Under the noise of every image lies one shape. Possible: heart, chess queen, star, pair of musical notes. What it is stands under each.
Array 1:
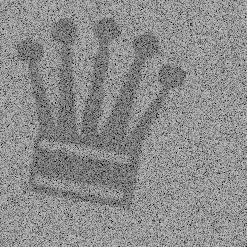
chess queen
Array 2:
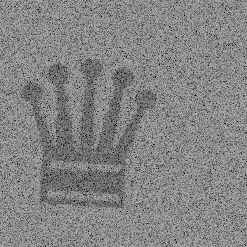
chess queen
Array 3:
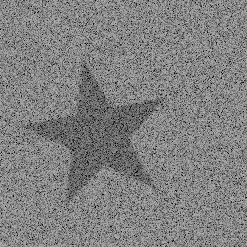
star
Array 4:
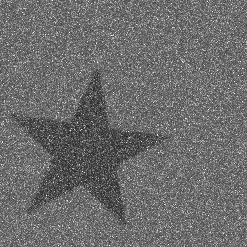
star
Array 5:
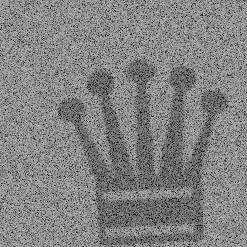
chess queen
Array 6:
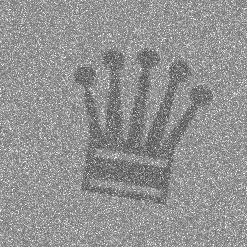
chess queen
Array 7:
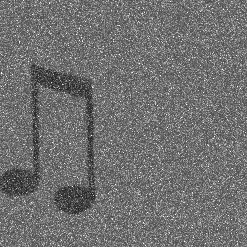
pair of musical notes
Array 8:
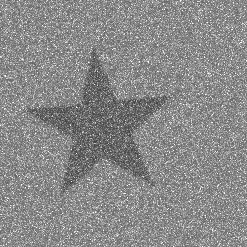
star
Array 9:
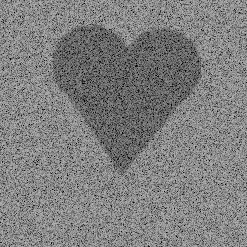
heart
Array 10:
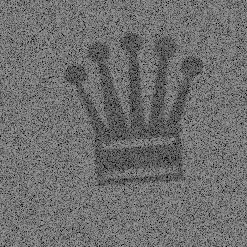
chess queen
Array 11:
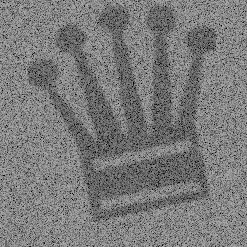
chess queen
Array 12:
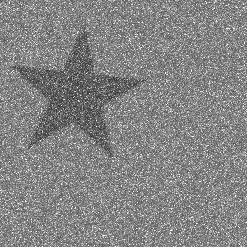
star
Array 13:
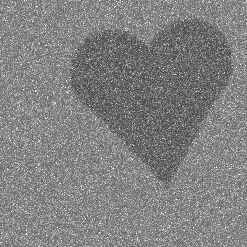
heart
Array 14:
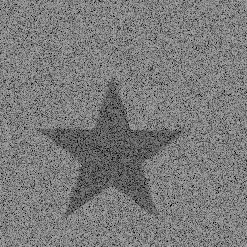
star
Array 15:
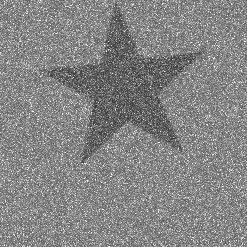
star
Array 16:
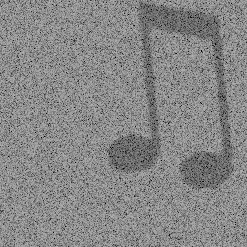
pair of musical notes
